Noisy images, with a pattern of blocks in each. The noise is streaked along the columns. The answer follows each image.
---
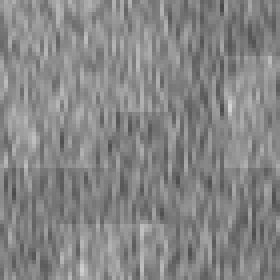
mirrored about the diagonal from the top left
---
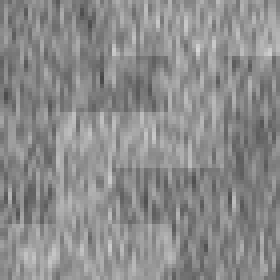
the same after a half turn
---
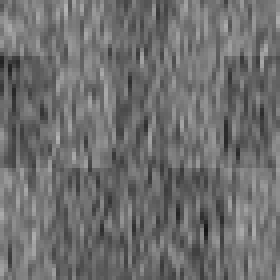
left and right mirror each other
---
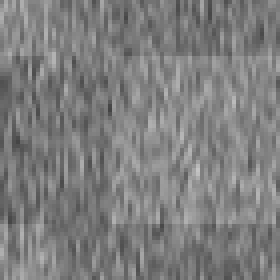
top and bottom mirror each other
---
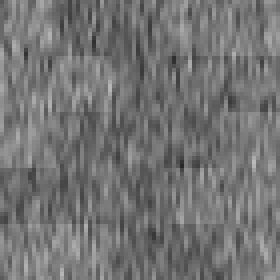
the same after a half turn
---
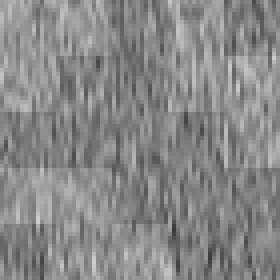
mirrored about the diagonal from the top left
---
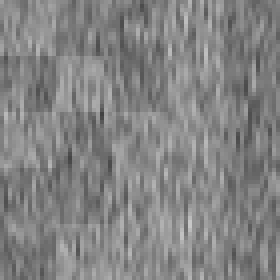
no symmetry
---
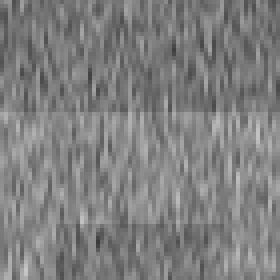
left and right mirror each other
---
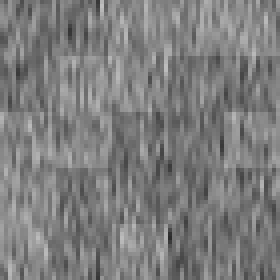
mirrored about the diagonal from the top left
